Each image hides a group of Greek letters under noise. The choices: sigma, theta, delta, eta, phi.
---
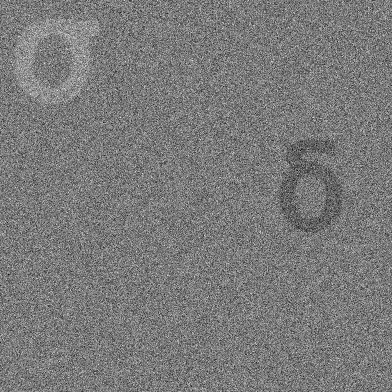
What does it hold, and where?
top left: light sigma; middle right: dark delta
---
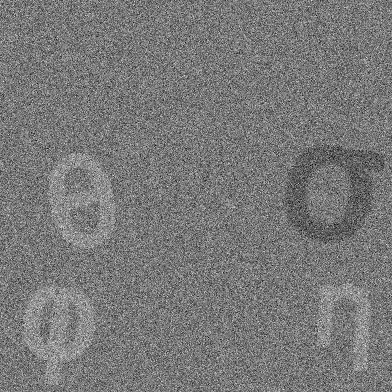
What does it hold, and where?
middle left: light theta; middle right: dark sigma; bottom left: light phi; bottom right: light eta
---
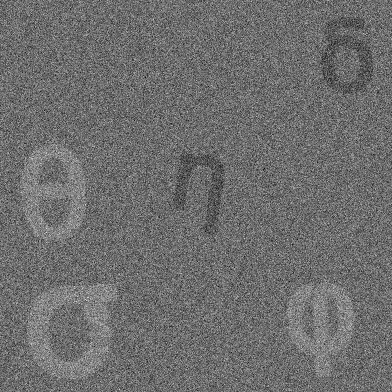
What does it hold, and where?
top right: dark delta; middle left: light theta; centre: dark eta; bottom left: light sigma; bottom right: light phi
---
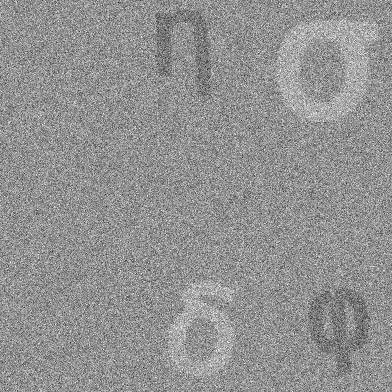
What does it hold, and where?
top middle: dark eta; top right: light sigma; bottom middle: light delta; bottom right: dark phi
